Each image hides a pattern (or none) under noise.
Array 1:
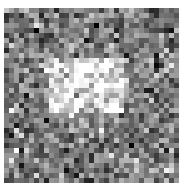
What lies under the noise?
one block
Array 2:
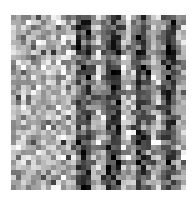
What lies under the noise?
bands of columns
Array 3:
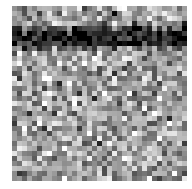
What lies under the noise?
one band of rows
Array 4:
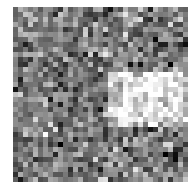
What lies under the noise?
one block
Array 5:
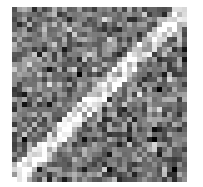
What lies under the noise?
a diagonal band
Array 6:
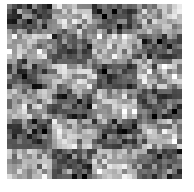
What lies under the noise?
a checkerboard
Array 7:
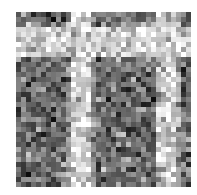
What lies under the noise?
bands of rows crossing bands of columns
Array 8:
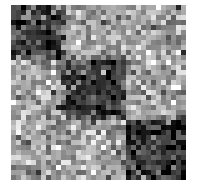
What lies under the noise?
blocks along the diagonal
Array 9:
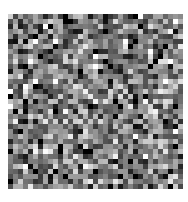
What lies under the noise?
only noise
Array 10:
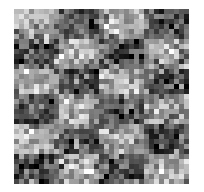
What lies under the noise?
a checkerboard
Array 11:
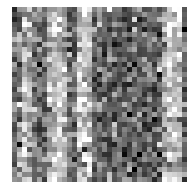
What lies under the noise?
bands of columns
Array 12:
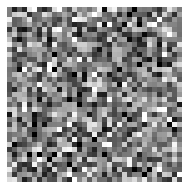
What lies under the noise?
only noise
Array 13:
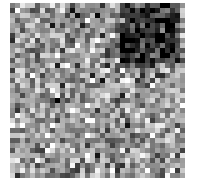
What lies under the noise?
one block
